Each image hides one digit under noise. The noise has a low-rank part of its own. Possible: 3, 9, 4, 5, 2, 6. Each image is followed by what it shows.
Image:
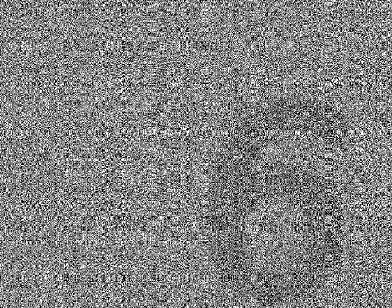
6
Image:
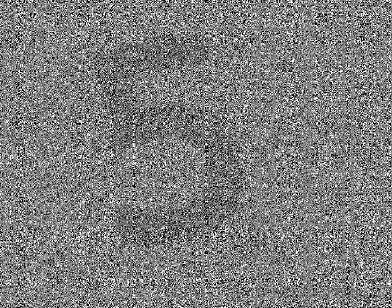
5
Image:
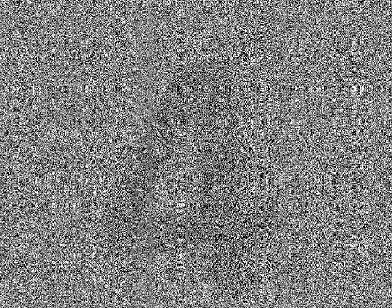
4
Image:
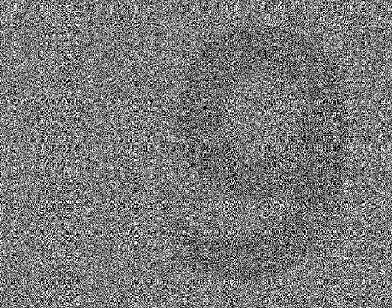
9
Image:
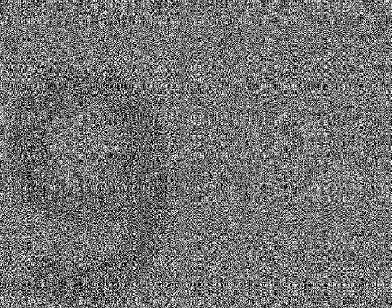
9
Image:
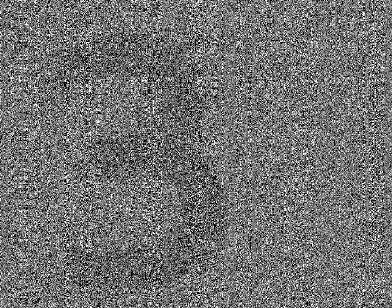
3
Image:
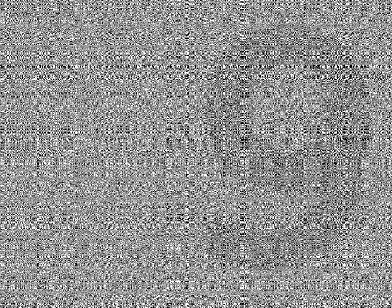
9
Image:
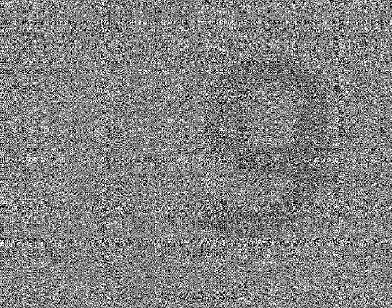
9
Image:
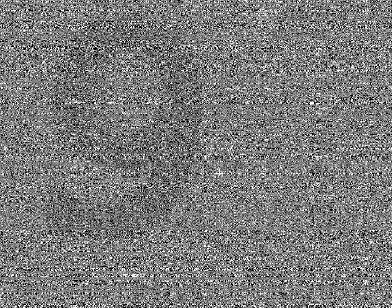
9
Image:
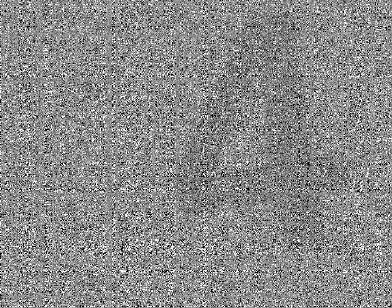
4
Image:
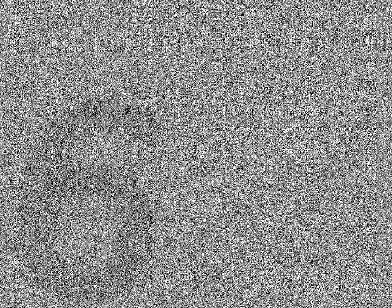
6
